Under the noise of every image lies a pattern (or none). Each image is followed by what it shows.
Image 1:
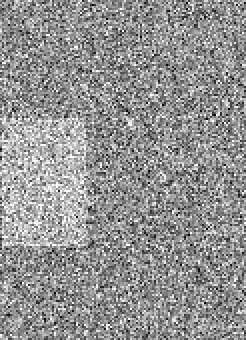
one block
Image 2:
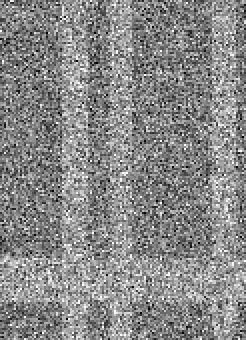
bands of rows crossing bands of columns
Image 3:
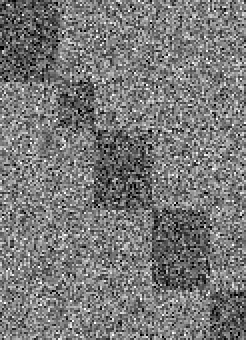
blocks along the diagonal
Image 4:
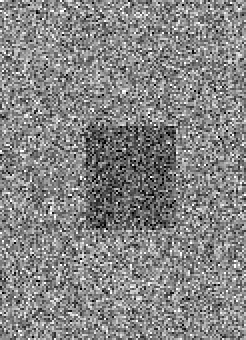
one block
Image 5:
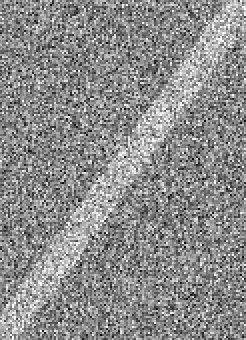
a diagonal band
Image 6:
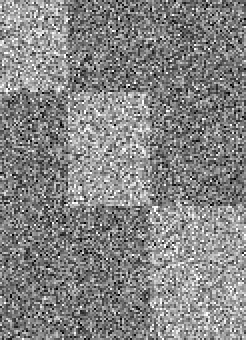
blocks along the diagonal
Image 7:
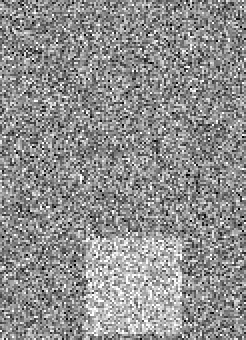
one block
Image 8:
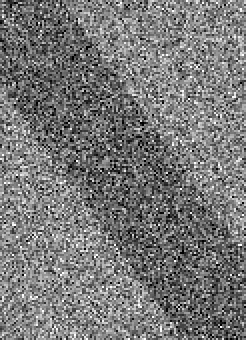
a diagonal band
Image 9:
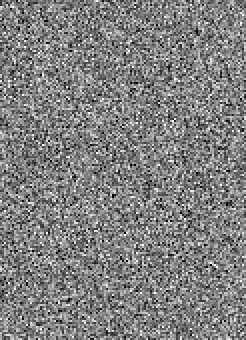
only noise
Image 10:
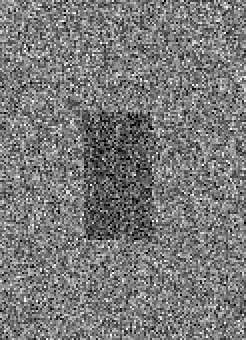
one block
